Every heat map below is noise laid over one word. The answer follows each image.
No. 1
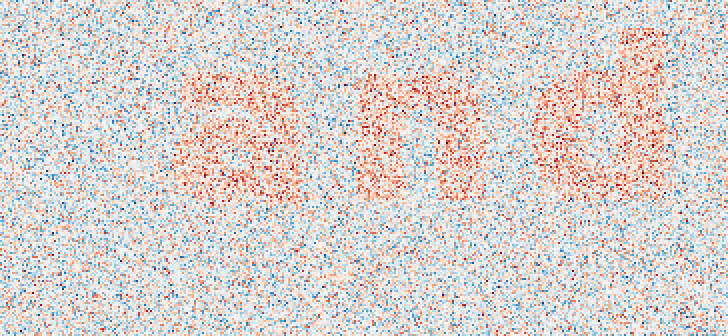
and
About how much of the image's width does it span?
two thirds
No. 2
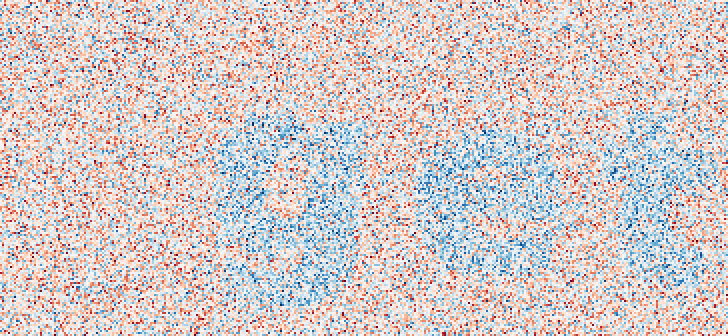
get
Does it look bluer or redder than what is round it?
bluer
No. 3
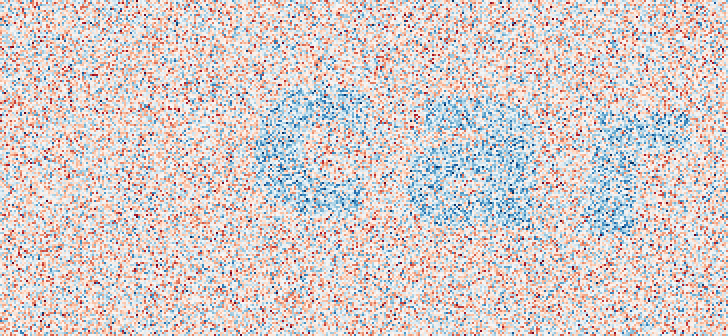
car
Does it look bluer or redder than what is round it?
bluer
